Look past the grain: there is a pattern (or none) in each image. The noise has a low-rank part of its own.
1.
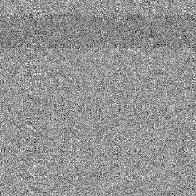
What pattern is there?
one horizontal stripe
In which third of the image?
top
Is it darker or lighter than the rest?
darker
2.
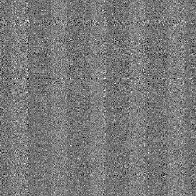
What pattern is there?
vertical stripes
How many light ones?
5
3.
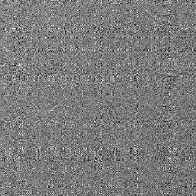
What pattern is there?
a smooth slope
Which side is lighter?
top left
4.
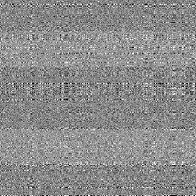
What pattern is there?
horizontal stripes
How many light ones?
2
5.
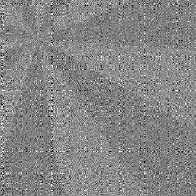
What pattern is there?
spokes from one point
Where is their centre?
top left
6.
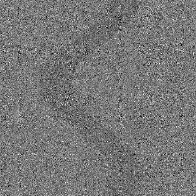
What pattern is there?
a wavy band
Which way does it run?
top to bottom
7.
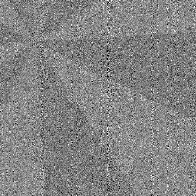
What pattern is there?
spokes from one point
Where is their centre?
top left
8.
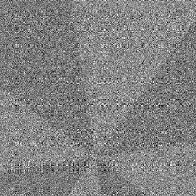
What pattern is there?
spokes from one point
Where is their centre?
bottom middle
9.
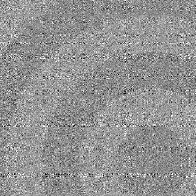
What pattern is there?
rings round one point
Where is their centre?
bottom right
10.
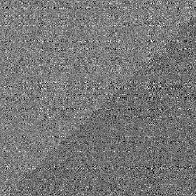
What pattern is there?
a sharp edge
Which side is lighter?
top left
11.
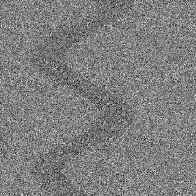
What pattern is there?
a wavy band
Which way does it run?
top to bottom
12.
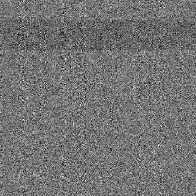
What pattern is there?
one horizontal stripe
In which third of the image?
top
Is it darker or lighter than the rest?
darker
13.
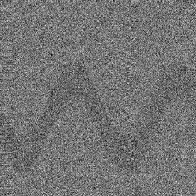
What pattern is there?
a wavy band
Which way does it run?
left to right
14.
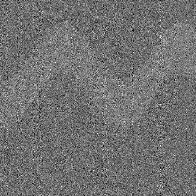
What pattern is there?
a wavy band
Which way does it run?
left to right
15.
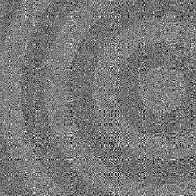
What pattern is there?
rings round one point
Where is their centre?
middle right
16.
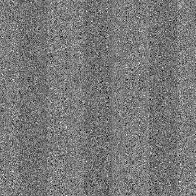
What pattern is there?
vertical stripes
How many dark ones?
3
